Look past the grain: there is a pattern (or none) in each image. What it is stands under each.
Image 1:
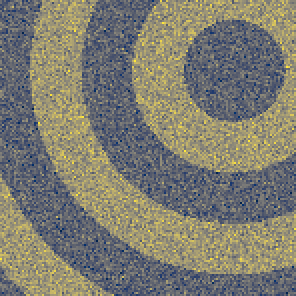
rings round one point
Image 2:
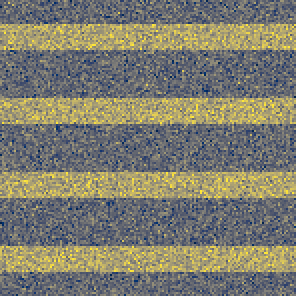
horizontal stripes
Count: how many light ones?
4
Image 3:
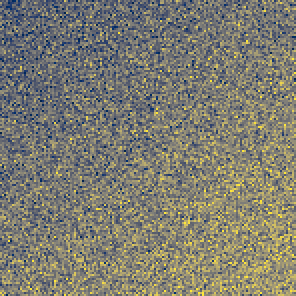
a smooth slope
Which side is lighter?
bottom right
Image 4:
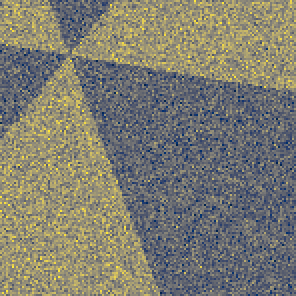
spokes from one point
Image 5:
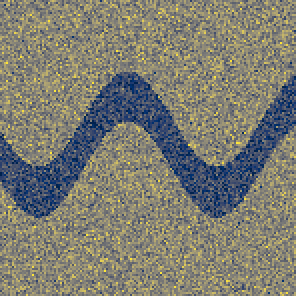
a wavy band
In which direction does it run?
left to right
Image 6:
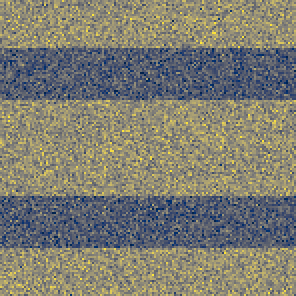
horizontal stripes
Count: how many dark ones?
2
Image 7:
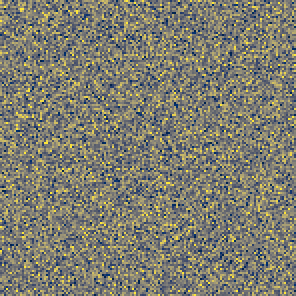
only noise
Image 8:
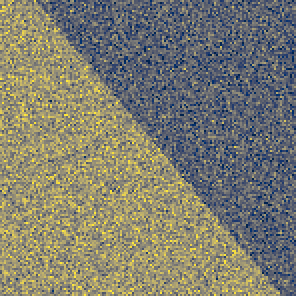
a sharp edge
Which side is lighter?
bottom left
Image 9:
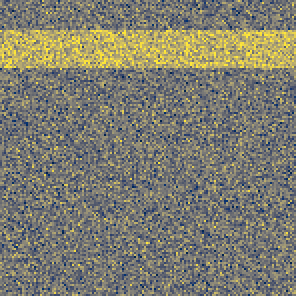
one horizontal stripe
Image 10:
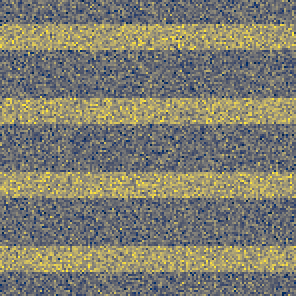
horizontal stripes
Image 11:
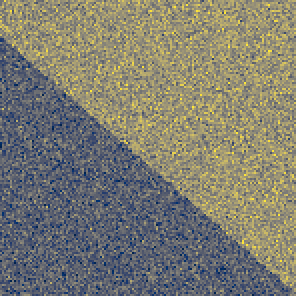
a sharp edge
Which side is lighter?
top right
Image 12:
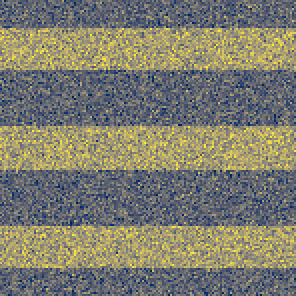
horizontal stripes
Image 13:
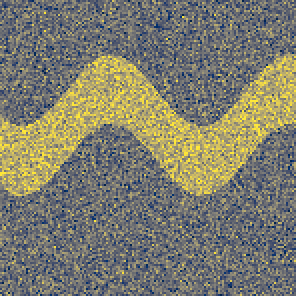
a wavy band
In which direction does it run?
left to right
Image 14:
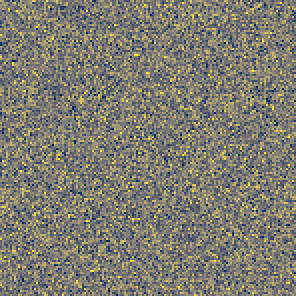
only noise
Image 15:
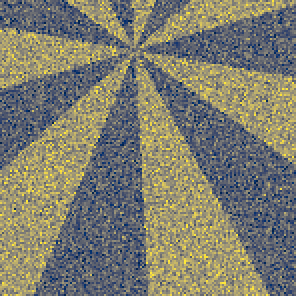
spokes from one point
